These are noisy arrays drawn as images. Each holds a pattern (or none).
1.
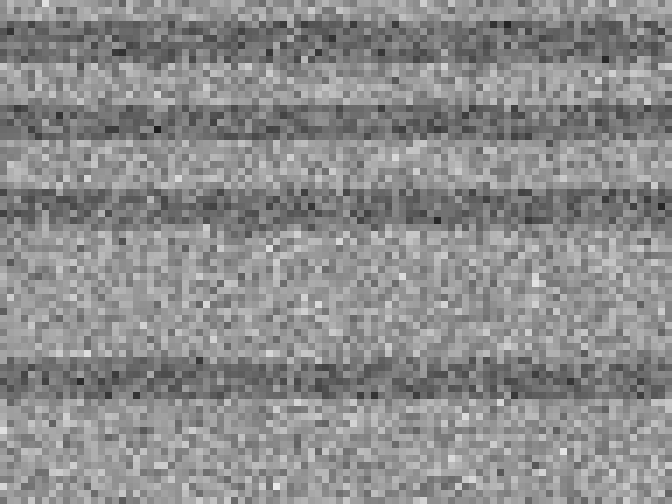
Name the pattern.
bands of rows
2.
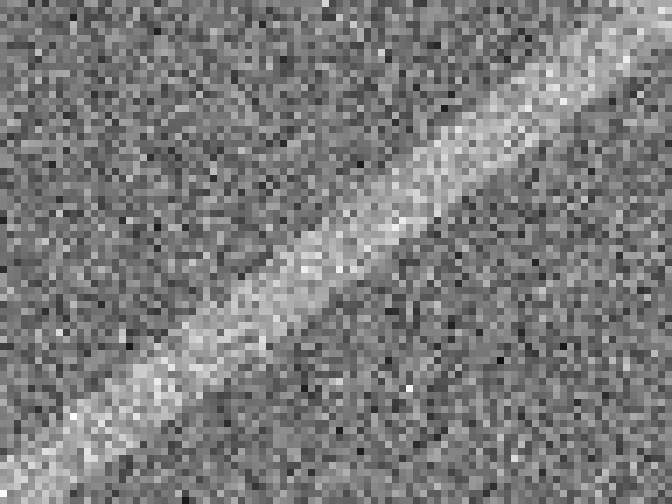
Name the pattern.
a diagonal band
